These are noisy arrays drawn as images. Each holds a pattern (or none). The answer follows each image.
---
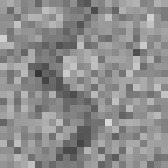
a wavy band
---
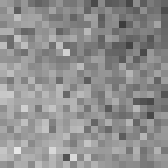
a smooth slope
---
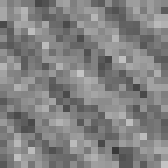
diagonal stripes
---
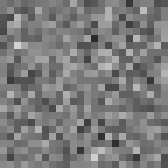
only noise
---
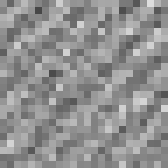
diagonal stripes
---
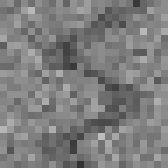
a wavy band
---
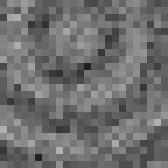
rings round one point
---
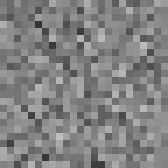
only noise
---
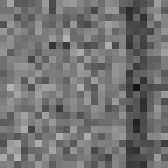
one vertical stripe
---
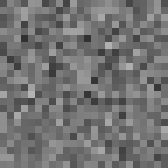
only noise
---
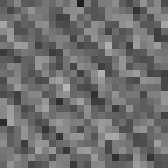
diagonal stripes
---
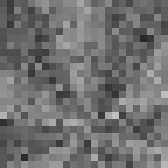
spokes from one point
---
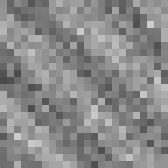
diagonal stripes
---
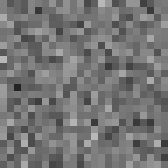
only noise
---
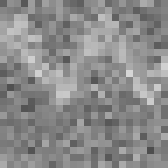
a wavy band
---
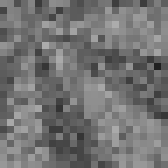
spokes from one point
